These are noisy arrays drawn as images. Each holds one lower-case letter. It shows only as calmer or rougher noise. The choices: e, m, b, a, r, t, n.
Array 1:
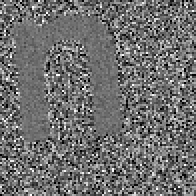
n
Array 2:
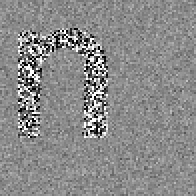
n
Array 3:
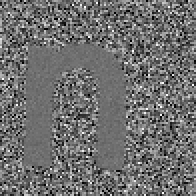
n
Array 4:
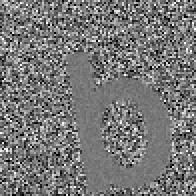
b
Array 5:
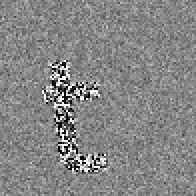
t
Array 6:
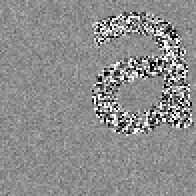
a
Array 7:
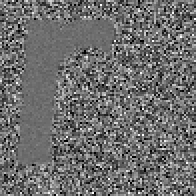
r
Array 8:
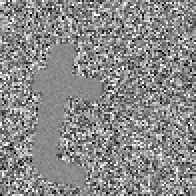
t
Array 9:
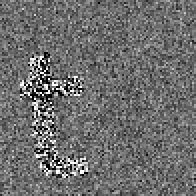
t
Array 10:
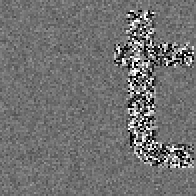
t
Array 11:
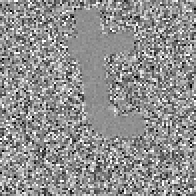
t
